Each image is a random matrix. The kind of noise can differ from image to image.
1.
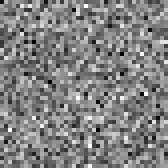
independent entries
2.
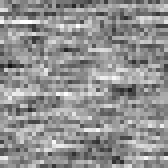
streaked along the rows
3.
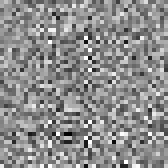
low rank plus noise
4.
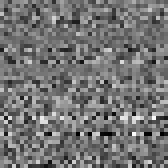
rows of uneven size
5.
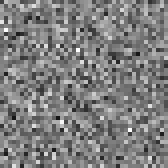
independent entries
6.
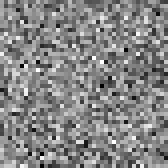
independent entries
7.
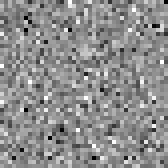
heavy tails
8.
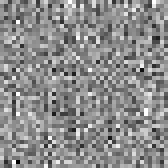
low rank plus noise
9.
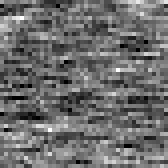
streaked along the rows
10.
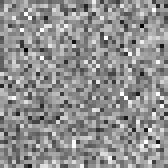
independent entries
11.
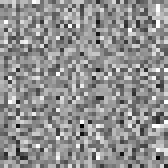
low rank plus noise
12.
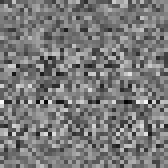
rows of uneven size
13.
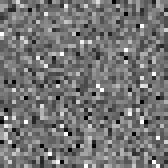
heavy tails
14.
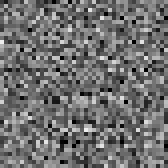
low rank plus noise
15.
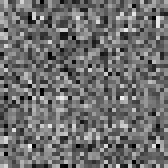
low rank plus noise
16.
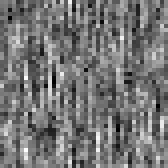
streaked along the columns
